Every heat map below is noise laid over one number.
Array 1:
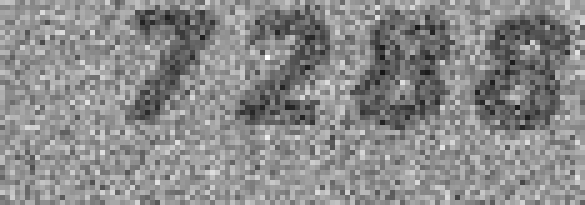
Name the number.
7288
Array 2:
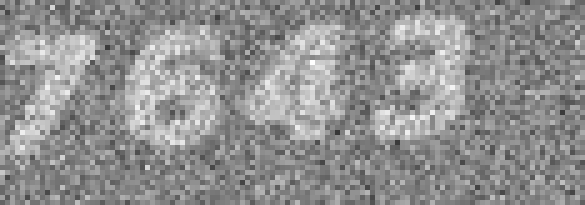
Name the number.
7643
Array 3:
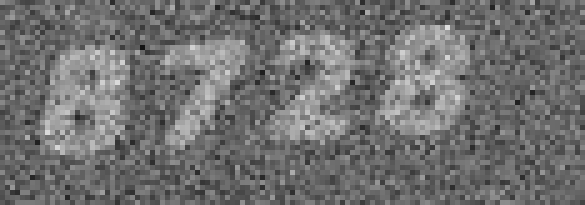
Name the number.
8728
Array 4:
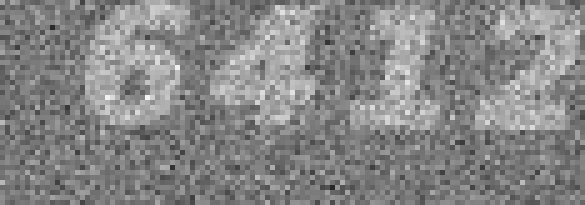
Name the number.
6412
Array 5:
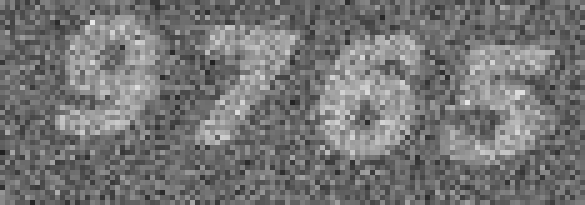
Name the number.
9765
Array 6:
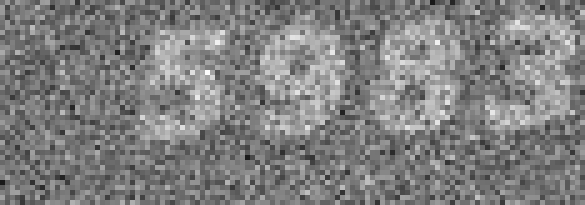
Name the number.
5983
